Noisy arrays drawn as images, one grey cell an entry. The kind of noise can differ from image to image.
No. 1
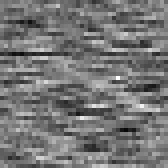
streaked along the rows
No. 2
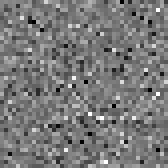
heavy tails
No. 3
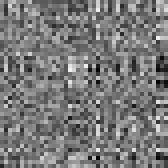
low rank plus noise
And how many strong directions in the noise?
one
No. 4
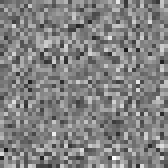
low rank plus noise
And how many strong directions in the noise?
three or four
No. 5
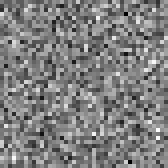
independent entries
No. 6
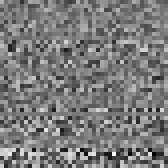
rows of uneven size
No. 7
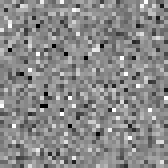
heavy tails
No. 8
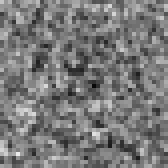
blotchy
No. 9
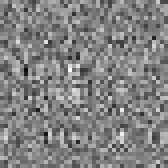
low rank plus noise
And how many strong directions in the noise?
three or four
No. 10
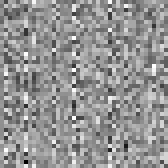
columns of uneven size
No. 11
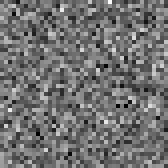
independent entries
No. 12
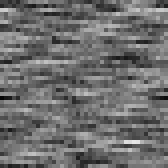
streaked along the rows
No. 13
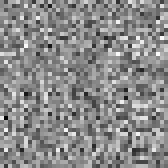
low rank plus noise
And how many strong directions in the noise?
five to eight
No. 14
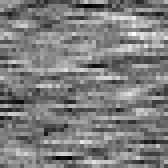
streaked along the rows
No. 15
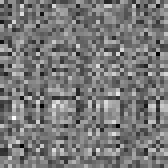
low rank plus noise
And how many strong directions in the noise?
one
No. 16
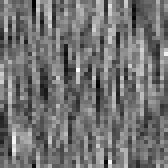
streaked along the columns
